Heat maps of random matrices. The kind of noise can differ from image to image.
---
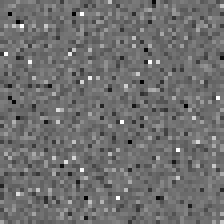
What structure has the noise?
heavy tails
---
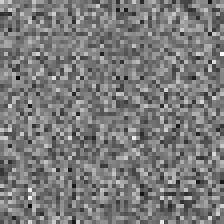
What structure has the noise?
low rank plus noise
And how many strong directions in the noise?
five to eight
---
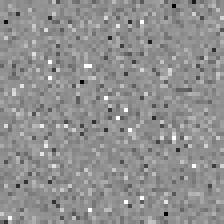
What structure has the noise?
heavy tails
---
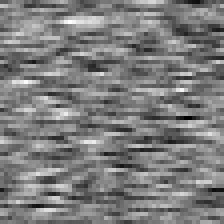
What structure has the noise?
streaked along the rows
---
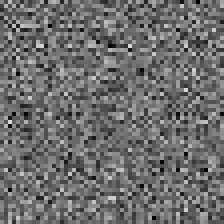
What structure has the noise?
low rank plus noise
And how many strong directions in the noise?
three or four
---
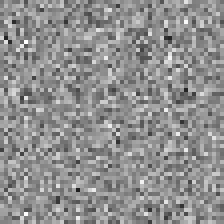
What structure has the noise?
low rank plus noise
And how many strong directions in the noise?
five to eight
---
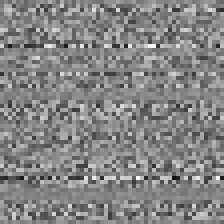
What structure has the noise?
rows of uneven size
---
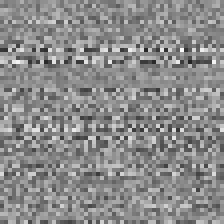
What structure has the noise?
rows of uneven size
